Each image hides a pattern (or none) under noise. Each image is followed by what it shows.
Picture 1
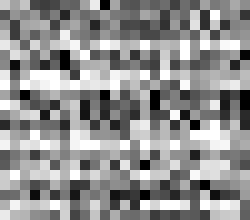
bands of rows
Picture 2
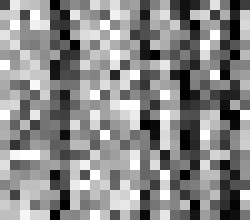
bands of columns
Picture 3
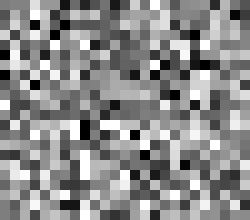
only noise
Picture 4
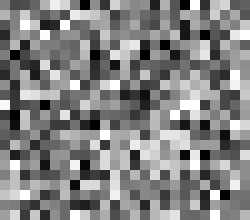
only noise
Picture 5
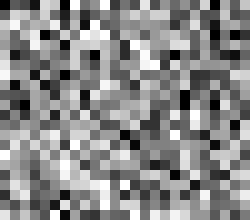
only noise
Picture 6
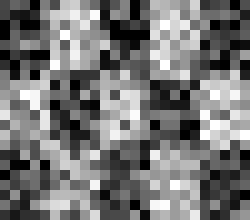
a checkerboard
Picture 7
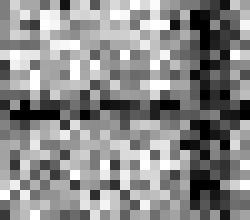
bands of rows crossing bands of columns
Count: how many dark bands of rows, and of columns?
1 and 1
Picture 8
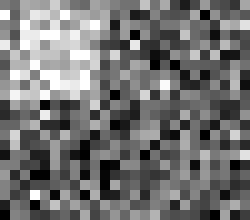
one block
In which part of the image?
top left
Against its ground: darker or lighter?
lighter
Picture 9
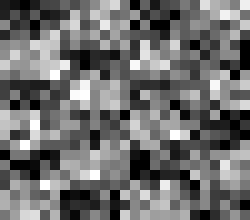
a checkerboard
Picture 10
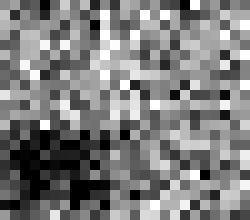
one block
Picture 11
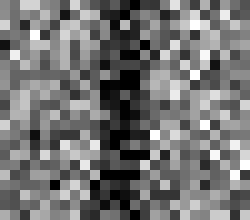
one band of columns
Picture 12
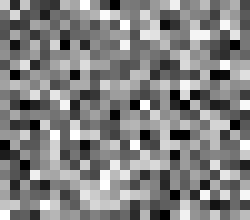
only noise
